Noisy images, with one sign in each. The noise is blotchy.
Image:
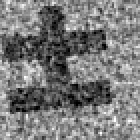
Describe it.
dark plus-minus sign
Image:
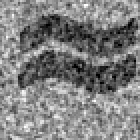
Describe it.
dark approximately sign
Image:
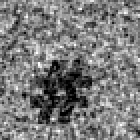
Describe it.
dark hash sign
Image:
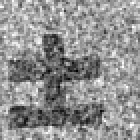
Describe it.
dark plus-minus sign
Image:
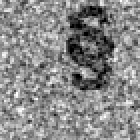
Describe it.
dark section sign
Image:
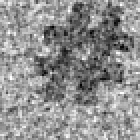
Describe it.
dark hash sign
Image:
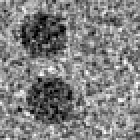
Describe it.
dark colon
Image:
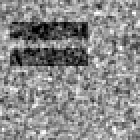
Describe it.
dark equals sign
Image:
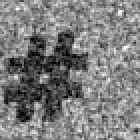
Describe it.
dark hash sign
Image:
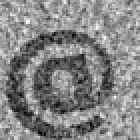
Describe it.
dark at sign
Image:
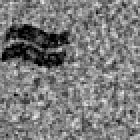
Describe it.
dark approximately sign
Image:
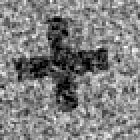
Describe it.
dark plus sign
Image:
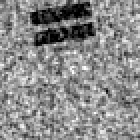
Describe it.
dark equals sign
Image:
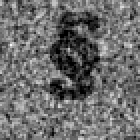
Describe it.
dark section sign
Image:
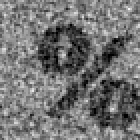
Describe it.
dark percent sign
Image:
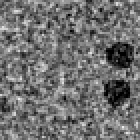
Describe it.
dark colon
